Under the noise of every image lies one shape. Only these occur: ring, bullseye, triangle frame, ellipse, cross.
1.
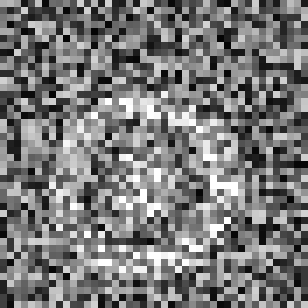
light bullseye
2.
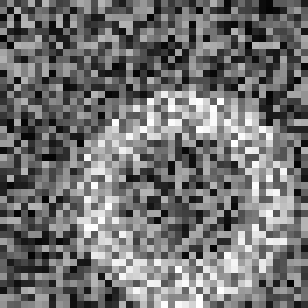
light ring
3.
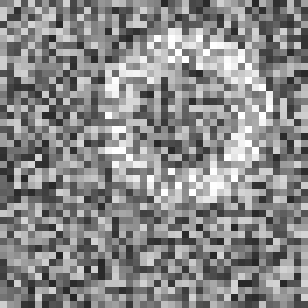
light ring
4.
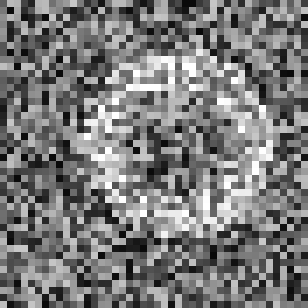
light ring
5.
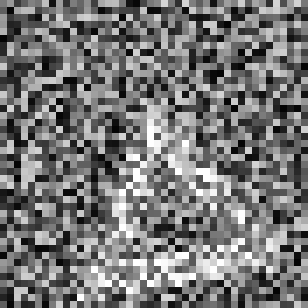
light triangle frame
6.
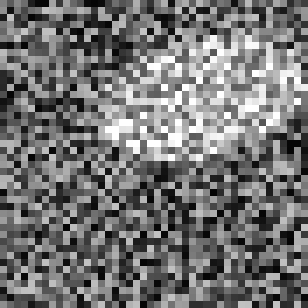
light ellipse
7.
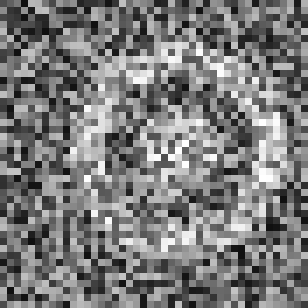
light bullseye
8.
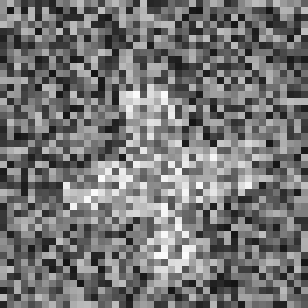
light cross
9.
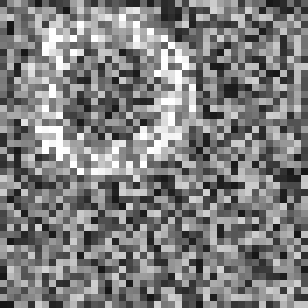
light ring
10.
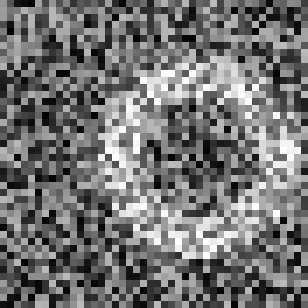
light ring
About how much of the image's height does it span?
two thirds
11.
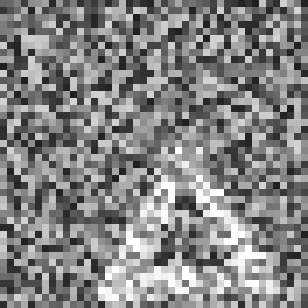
light triangle frame
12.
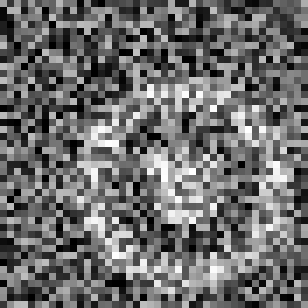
light bullseye
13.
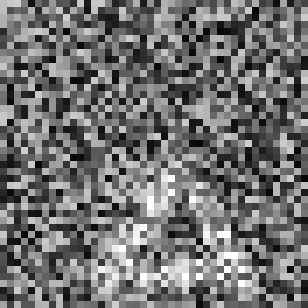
light triangle frame
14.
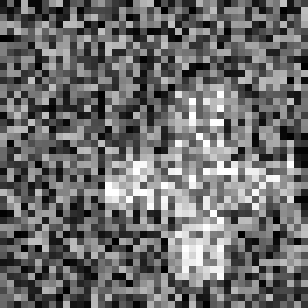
light cross
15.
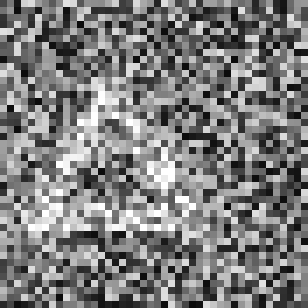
light triangle frame
